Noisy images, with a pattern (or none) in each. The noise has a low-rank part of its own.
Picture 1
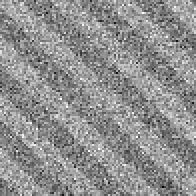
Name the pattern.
diagonal stripes
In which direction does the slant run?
top left to bottom right
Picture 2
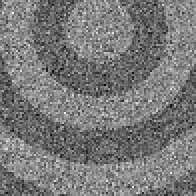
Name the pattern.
rings round one point
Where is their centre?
top middle
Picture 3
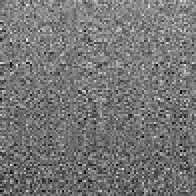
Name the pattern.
a smooth slope
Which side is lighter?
top
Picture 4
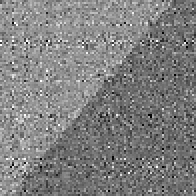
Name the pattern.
a sharp edge
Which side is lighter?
top left
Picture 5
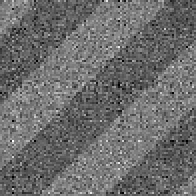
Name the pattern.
diagonal stripes
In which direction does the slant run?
bottom left to top right
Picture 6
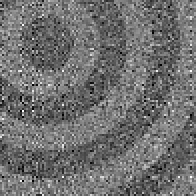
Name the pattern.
rings round one point
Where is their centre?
top left
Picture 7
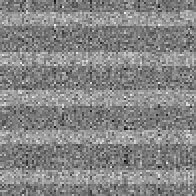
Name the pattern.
horizontal stripes
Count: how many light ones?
5
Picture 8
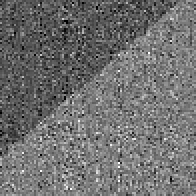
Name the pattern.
a sharp edge
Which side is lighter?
bottom right
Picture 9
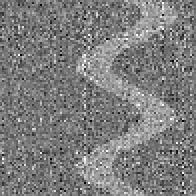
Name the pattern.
a wavy band
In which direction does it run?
top to bottom
